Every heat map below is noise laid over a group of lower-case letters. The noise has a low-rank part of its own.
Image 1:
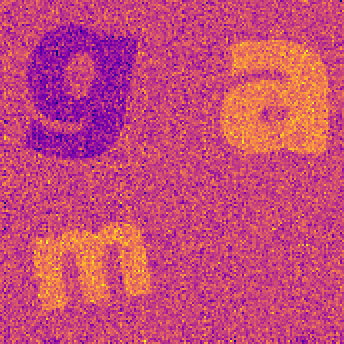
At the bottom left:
m
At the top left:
g
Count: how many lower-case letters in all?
3
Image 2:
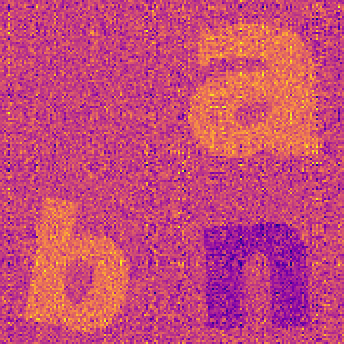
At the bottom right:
n
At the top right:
a
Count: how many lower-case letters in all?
3
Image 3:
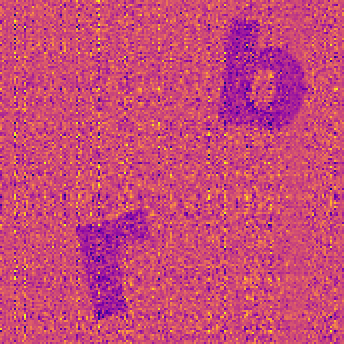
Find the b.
top right
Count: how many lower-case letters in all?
2
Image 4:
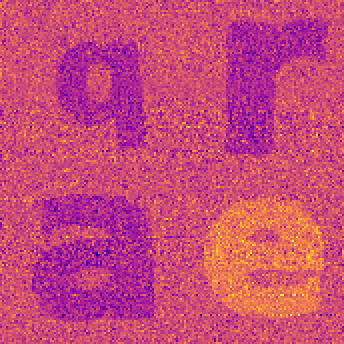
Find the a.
bottom left
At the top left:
q
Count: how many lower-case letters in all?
4
